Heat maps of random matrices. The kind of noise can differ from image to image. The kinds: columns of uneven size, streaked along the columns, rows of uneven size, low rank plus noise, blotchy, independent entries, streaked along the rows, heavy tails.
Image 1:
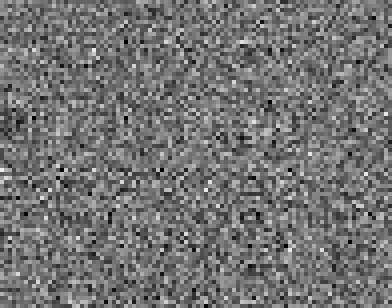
low rank plus noise
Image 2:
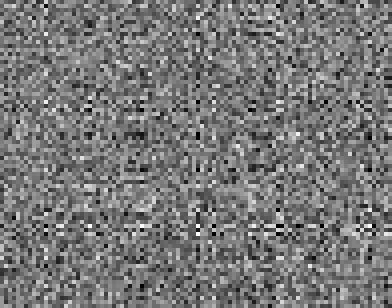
low rank plus noise
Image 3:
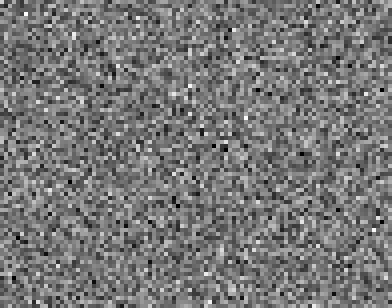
independent entries
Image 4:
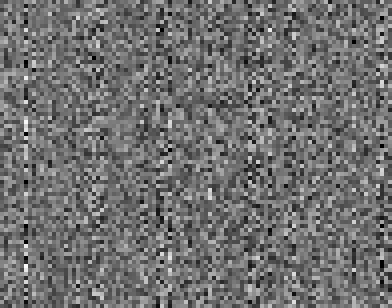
columns of uneven size
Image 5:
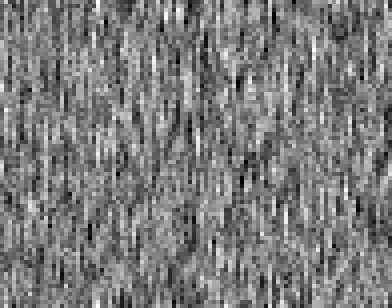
streaked along the columns
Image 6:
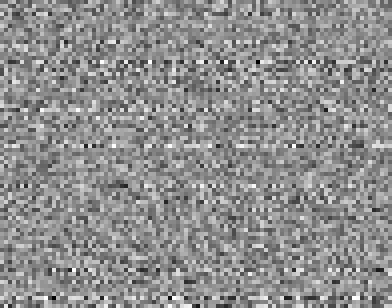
rows of uneven size
